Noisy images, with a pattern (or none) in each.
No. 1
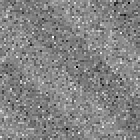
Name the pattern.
diagonal stripes
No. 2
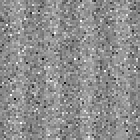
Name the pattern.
vertical stripes
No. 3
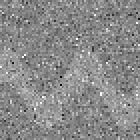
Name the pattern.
a wavy band
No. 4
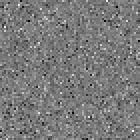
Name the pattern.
only noise
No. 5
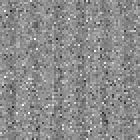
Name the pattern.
vertical stripes
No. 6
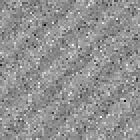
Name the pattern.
diagonal stripes
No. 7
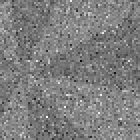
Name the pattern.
spokes from one point
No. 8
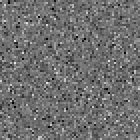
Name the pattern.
only noise
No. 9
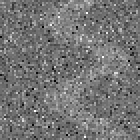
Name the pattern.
a wavy band
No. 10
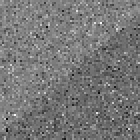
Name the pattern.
a sharp edge
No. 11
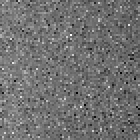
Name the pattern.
a smooth slope
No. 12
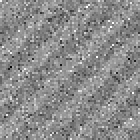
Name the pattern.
diagonal stripes
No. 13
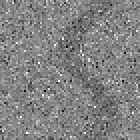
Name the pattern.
a wavy band
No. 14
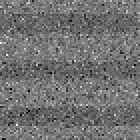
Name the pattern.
horizontal stripes
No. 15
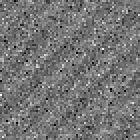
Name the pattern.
diagonal stripes
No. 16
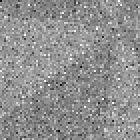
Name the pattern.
spokes from one point
